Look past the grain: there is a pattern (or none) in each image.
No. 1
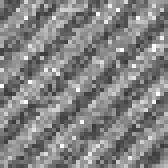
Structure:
diagonal stripes
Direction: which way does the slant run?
bottom left to top right
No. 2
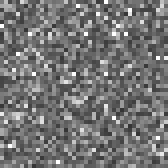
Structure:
only noise
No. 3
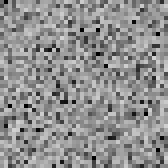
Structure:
only noise
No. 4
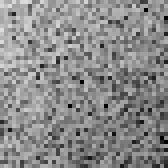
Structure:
a smooth slope
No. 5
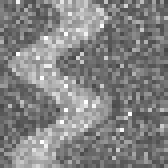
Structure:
a wavy band
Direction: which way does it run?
top to bottom
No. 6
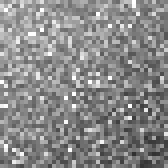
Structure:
a smooth slope
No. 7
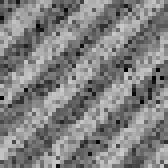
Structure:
diagonal stripes
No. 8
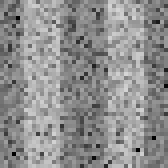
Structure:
vertical stripes
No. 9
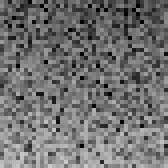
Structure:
a smooth slope
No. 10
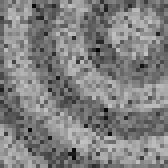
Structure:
rings round one point
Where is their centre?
top right
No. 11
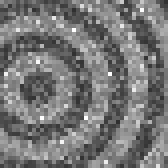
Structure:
rings round one point
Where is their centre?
middle left
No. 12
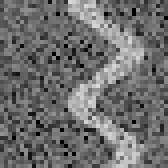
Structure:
a wavy band
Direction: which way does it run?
top to bottom
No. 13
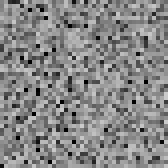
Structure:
only noise
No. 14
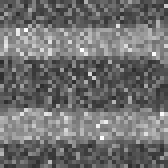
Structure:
horizontal stripes
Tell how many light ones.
2
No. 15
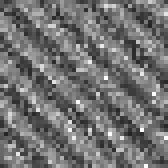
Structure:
diagonal stripes
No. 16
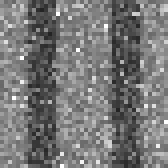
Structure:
vertical stripes
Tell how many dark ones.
2
